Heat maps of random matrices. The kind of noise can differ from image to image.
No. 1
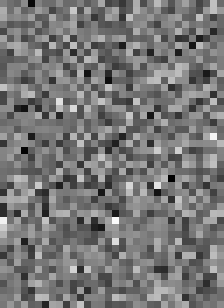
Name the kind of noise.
low rank plus noise
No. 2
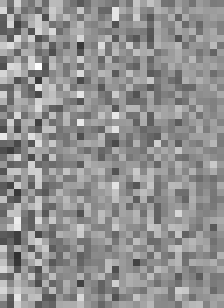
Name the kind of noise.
columns of uneven size
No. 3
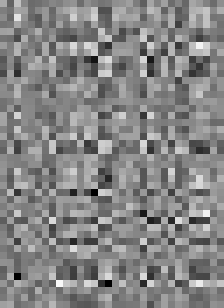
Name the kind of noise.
low rank plus noise
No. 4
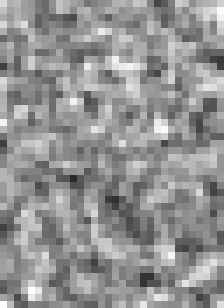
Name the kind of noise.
blotchy
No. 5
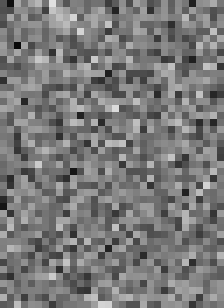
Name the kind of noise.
independent entries
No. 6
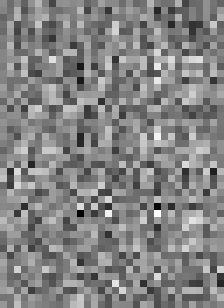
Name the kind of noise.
low rank plus noise
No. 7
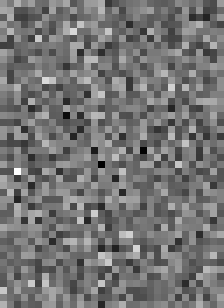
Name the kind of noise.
independent entries
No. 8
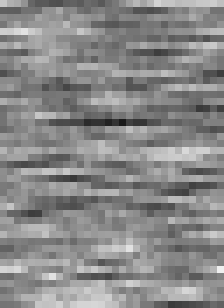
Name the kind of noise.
streaked along the rows
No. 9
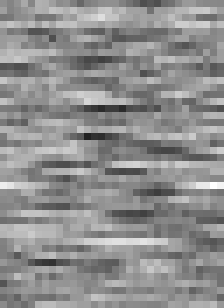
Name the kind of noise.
streaked along the rows
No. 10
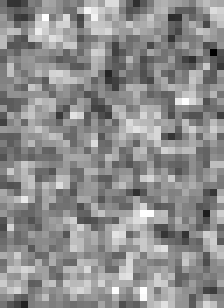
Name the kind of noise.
blotchy
